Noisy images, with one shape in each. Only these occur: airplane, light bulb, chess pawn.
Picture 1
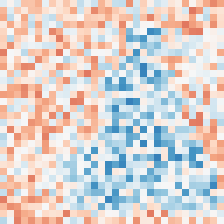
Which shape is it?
chess pawn
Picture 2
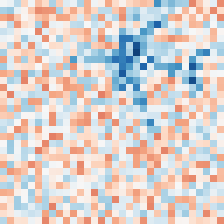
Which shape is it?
airplane
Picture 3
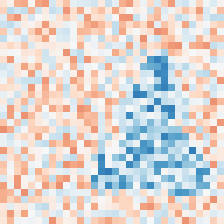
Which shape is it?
chess pawn
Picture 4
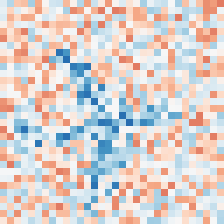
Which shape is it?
airplane
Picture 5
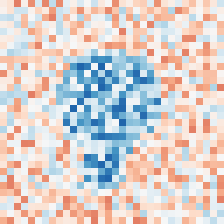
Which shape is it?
light bulb
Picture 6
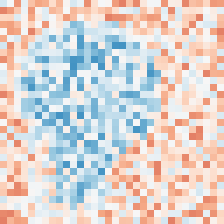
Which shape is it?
light bulb
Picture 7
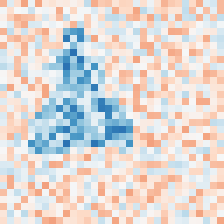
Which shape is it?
chess pawn
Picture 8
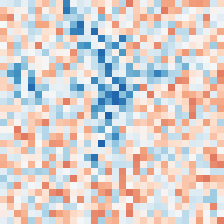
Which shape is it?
airplane
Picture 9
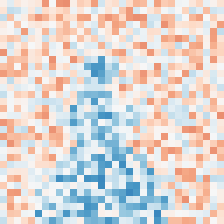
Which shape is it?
chess pawn
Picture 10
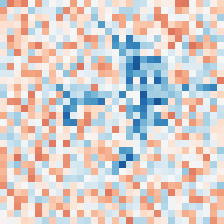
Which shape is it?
airplane
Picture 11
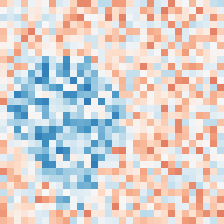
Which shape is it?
light bulb
